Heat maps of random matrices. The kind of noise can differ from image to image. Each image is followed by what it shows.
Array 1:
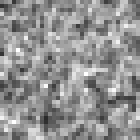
blotchy
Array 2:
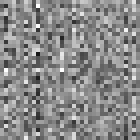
columns of uneven size
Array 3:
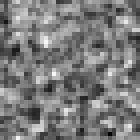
blotchy
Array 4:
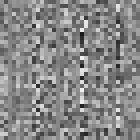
columns of uneven size
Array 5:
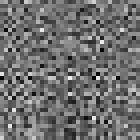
low rank plus noise
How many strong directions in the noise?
two
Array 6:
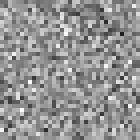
independent entries
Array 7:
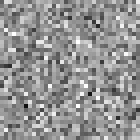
independent entries
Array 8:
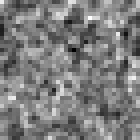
blotchy
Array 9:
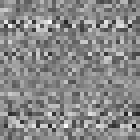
rows of uneven size
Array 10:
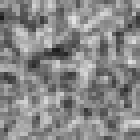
blotchy
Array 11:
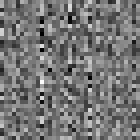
columns of uneven size
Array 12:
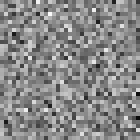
independent entries
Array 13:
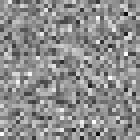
low rank plus noise
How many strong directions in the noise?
five to eight
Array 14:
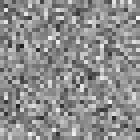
independent entries
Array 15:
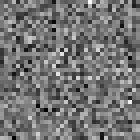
independent entries
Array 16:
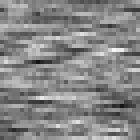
streaked along the rows
